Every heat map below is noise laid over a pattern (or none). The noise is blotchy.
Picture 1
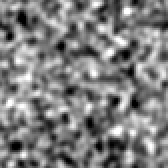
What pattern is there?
only noise
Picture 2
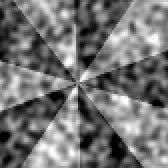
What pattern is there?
spokes from one point
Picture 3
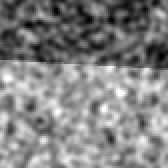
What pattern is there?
a sharp edge
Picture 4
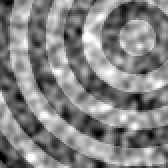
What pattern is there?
rings round one point
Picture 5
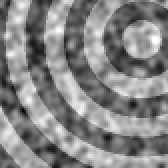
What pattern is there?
rings round one point
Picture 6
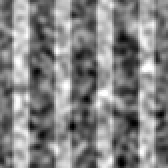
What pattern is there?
vertical stripes
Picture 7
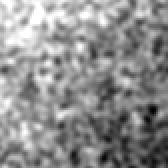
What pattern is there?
a smooth slope
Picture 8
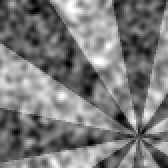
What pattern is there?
spokes from one point
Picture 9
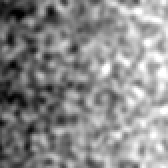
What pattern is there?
a smooth slope
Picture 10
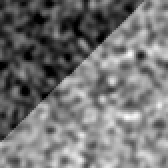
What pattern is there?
a sharp edge
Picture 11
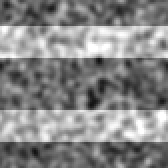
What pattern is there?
horizontal stripes
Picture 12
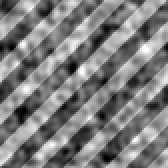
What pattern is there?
diagonal stripes
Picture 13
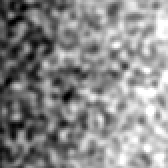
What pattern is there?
a smooth slope
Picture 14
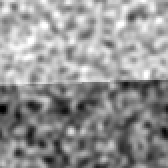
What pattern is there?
a sharp edge
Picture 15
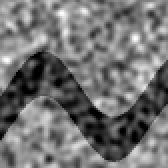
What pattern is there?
a wavy band
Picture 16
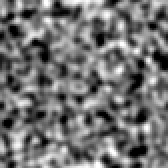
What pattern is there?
only noise
